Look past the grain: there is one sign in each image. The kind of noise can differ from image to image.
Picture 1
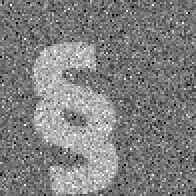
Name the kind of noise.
heavy tails
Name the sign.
section sign
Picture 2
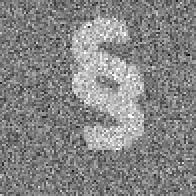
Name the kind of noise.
independent entries
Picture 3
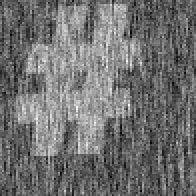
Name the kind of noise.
streaked along the columns
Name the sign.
hash sign
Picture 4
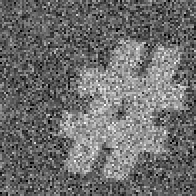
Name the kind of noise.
independent entries
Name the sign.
hash sign
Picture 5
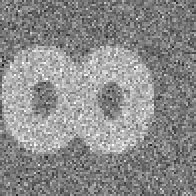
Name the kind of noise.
independent entries
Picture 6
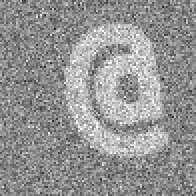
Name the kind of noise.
independent entries
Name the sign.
at sign
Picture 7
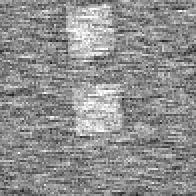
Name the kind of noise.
streaked along the rows
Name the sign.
colon
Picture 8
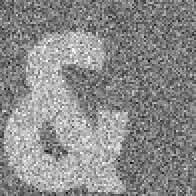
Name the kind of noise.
independent entries
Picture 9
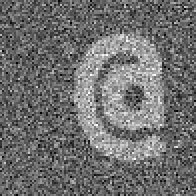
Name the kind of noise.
low rank plus noise
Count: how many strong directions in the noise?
one
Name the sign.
at sign
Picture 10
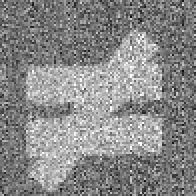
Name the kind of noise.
columns of uneven size
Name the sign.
not-equal sign
